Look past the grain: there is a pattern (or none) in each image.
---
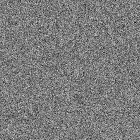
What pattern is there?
only noise
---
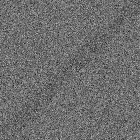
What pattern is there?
a diagonal band
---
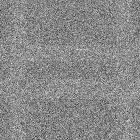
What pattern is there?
bands of rows crossing bands of columns
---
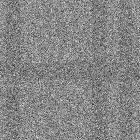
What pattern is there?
bands of rows crossing bands of columns
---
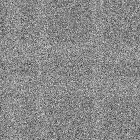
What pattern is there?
bands of rows crossing bands of columns
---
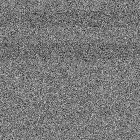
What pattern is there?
bands of rows
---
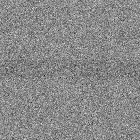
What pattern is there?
one band of rows
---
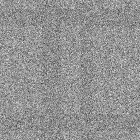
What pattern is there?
bands of rows crossing bands of columns
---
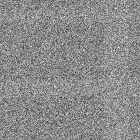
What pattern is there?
bands of rows crossing bands of columns
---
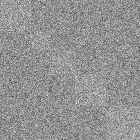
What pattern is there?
blocks along the diagonal
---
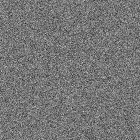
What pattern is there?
only noise
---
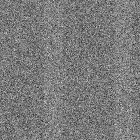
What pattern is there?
bands of columns
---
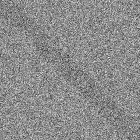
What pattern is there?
a diagonal band
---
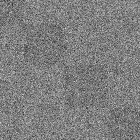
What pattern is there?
blocks along the diagonal
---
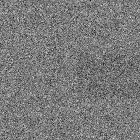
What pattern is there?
one block
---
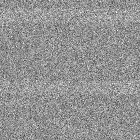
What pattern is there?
bands of rows
